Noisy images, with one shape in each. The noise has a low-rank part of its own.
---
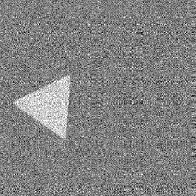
triangle
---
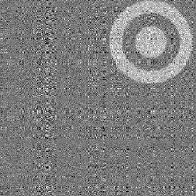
bullseye
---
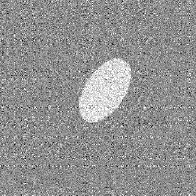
ellipse
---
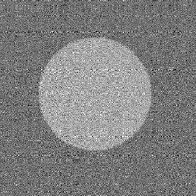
disc
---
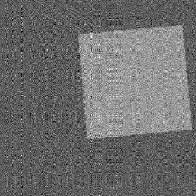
square
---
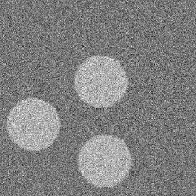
three dots
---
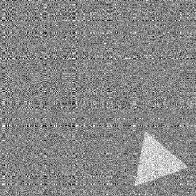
triangle
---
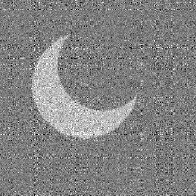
crescent
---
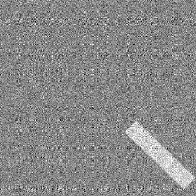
bar
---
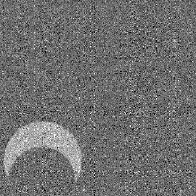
crescent
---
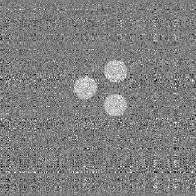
three dots
